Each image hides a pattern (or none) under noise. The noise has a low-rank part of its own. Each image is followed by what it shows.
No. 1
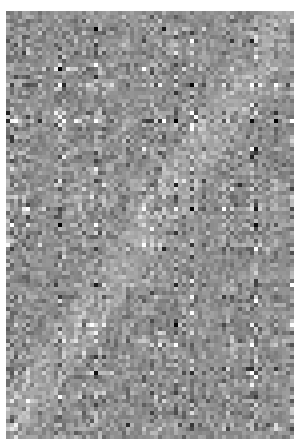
a diagonal band
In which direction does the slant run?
bottom left to top right
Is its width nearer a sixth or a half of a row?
a sixth
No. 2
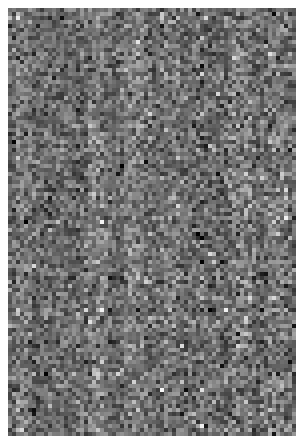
bands of columns
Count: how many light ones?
6
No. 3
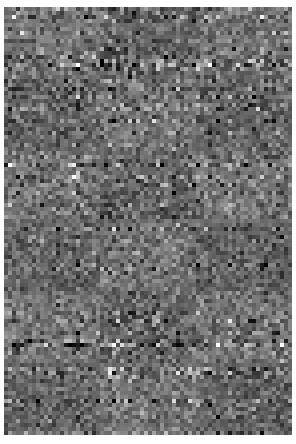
a checkerboard
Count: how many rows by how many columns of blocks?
6 by 3
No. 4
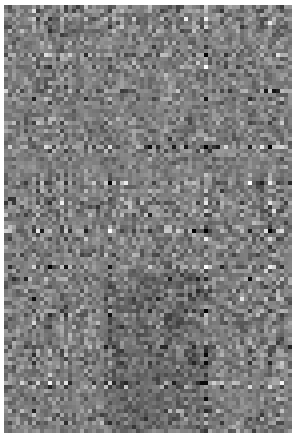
one block
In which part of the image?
bottom middle
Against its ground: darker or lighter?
darker
